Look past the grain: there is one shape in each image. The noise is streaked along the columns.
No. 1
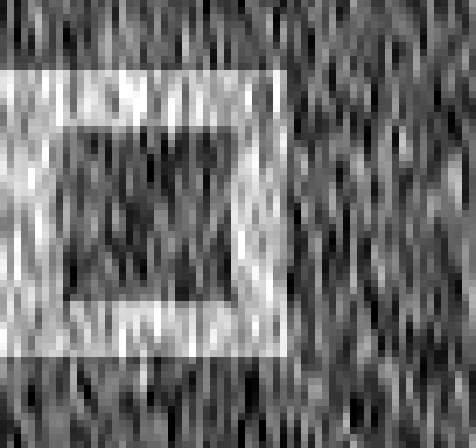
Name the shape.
square frame
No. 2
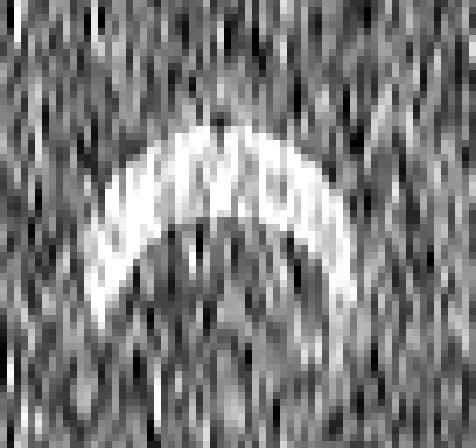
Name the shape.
crescent
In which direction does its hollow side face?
down
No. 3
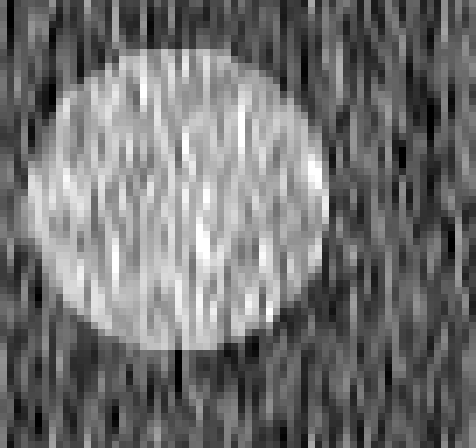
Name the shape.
disc
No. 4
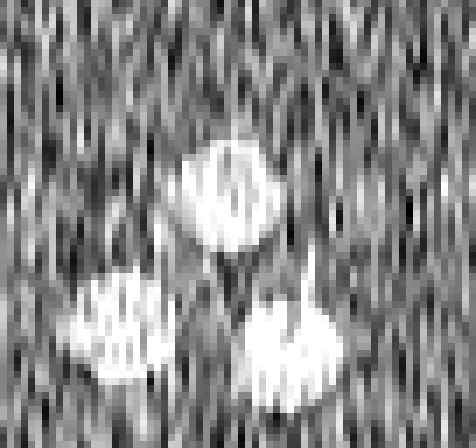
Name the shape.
three dots
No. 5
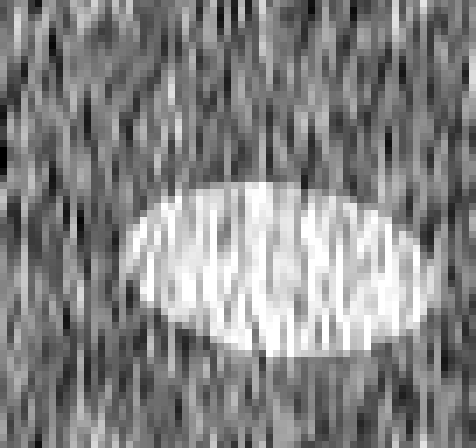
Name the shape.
ellipse
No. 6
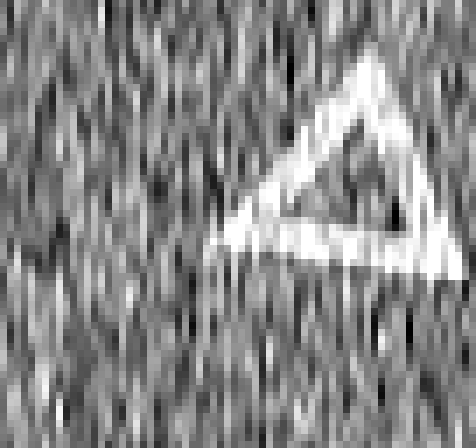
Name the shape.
triangle frame
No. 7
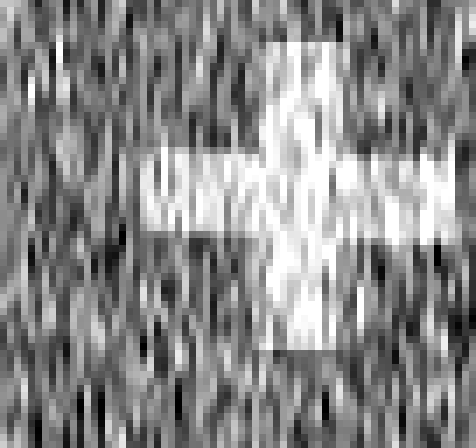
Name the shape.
cross
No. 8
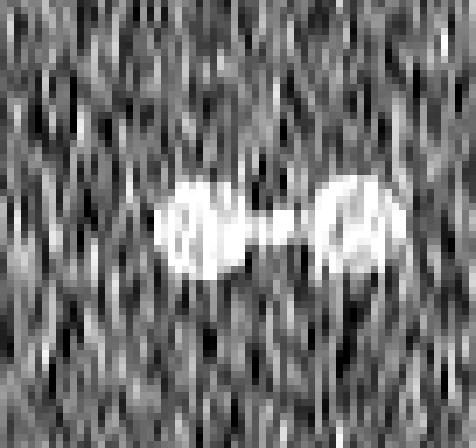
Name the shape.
dumbbell
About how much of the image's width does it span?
half
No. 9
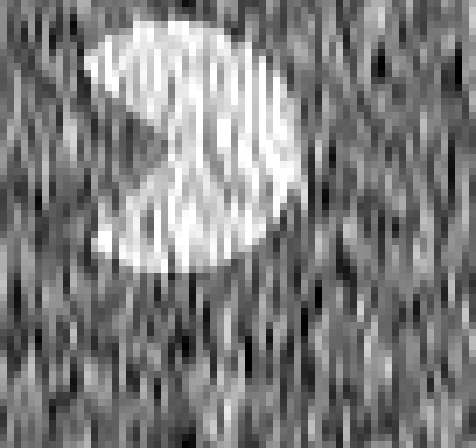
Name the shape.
disc with a wedge cut out
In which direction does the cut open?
left
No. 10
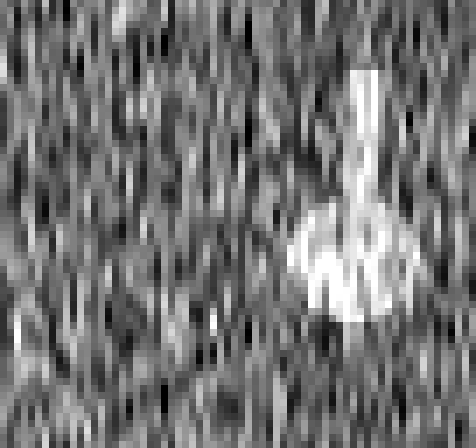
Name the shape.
lollipop
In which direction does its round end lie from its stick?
down
